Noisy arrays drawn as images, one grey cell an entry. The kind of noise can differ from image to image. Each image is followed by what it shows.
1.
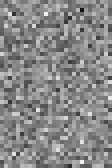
independent entries
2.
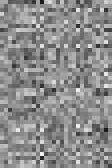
low rank plus noise
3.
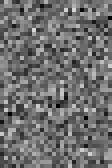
independent entries
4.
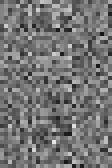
low rank plus noise
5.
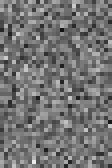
independent entries
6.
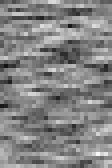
streaked along the rows
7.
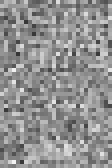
low rank plus noise
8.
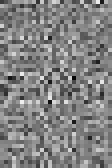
low rank plus noise
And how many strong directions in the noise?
three or four
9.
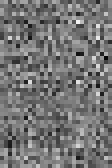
low rank plus noise
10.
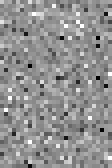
heavy tails
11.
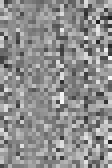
columns of uneven size
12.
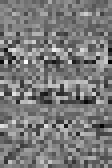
rows of uneven size
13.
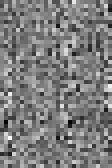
low rank plus noise
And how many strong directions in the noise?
five to eight
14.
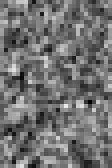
blotchy
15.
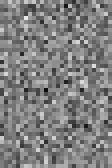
low rank plus noise
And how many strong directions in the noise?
five to eight
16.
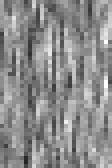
streaked along the columns
